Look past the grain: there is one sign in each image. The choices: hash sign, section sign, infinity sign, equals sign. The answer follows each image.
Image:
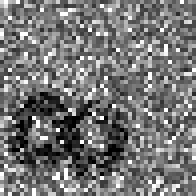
infinity sign
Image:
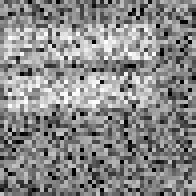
equals sign
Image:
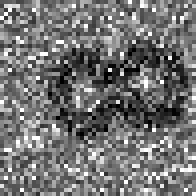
infinity sign
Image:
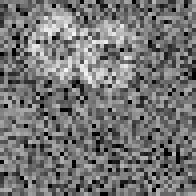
infinity sign
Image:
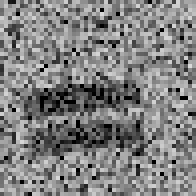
equals sign
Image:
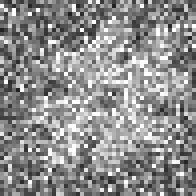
hash sign
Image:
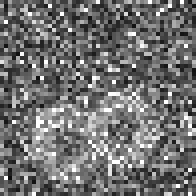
infinity sign
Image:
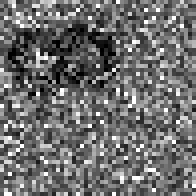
infinity sign
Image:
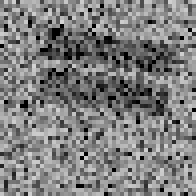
equals sign
